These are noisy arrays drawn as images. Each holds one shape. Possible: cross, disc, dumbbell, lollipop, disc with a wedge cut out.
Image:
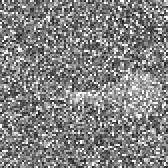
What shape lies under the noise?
lollipop
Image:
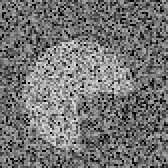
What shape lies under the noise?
disc with a wedge cut out
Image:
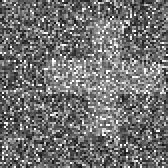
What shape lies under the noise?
cross
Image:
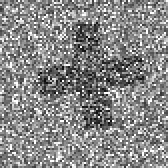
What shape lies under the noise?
cross
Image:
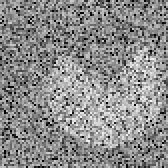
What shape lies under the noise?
disc with a wedge cut out
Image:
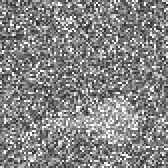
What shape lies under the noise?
lollipop
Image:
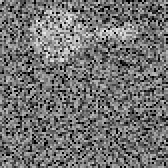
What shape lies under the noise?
lollipop
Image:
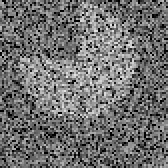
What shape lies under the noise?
disc with a wedge cut out
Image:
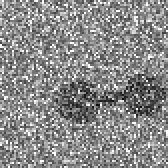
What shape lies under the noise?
dumbbell
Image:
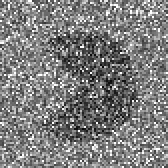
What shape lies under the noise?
disc with a wedge cut out
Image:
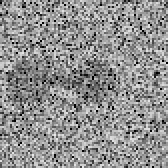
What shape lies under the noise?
dumbbell
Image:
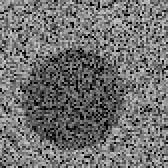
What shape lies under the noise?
disc
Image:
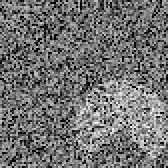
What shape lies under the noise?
disc with a wedge cut out
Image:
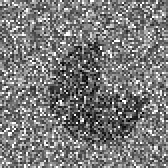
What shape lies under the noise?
disc with a wedge cut out
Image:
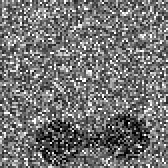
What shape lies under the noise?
dumbbell
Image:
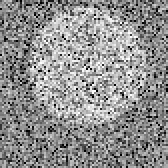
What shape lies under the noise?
disc
